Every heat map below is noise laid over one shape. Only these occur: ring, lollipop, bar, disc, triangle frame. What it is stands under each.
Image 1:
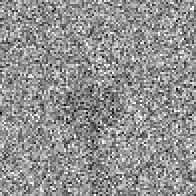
dark lollipop
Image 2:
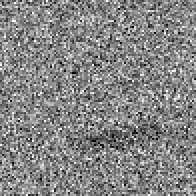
dark bar
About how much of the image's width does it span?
half
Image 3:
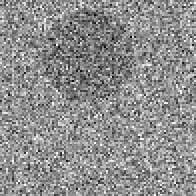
dark disc
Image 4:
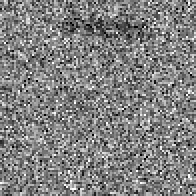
dark bar
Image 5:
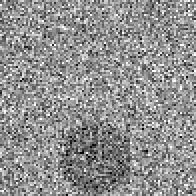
dark disc, bottom middle
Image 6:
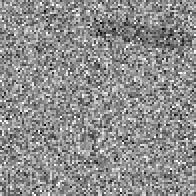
dark bar
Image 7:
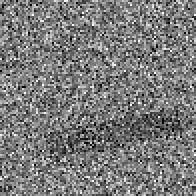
dark bar
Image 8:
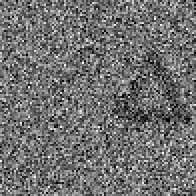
dark triangle frame, middle right
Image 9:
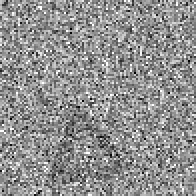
dark triangle frame
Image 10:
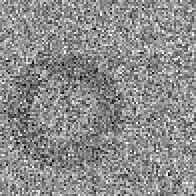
dark ring
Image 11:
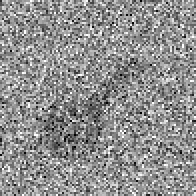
dark lollipop
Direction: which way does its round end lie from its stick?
down and left
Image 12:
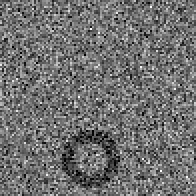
dark ring, bottom middle
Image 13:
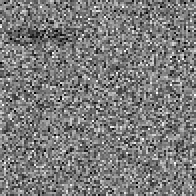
dark bar, top left
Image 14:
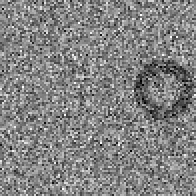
dark ring, middle right
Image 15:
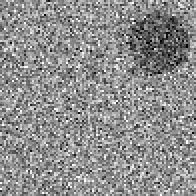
dark disc, top right
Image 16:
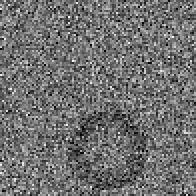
dark ring, bottom middle
